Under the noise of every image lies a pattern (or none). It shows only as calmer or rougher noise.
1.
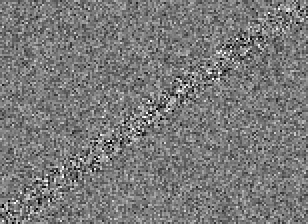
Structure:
a diagonal band
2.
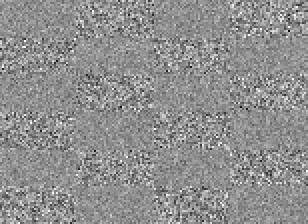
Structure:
a checkerboard
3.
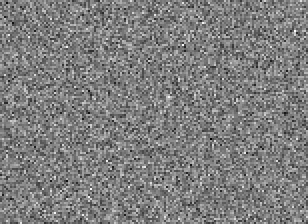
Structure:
only noise
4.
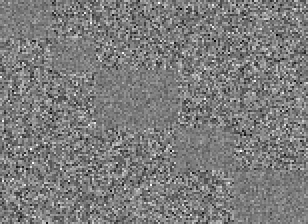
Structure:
blocks along the diagonal
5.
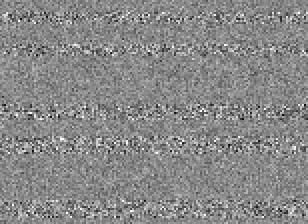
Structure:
bands of rows
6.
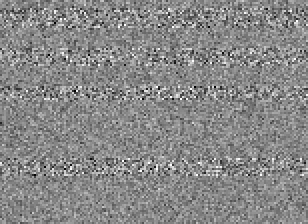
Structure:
bands of rows
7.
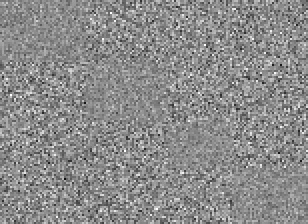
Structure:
blocks along the diagonal
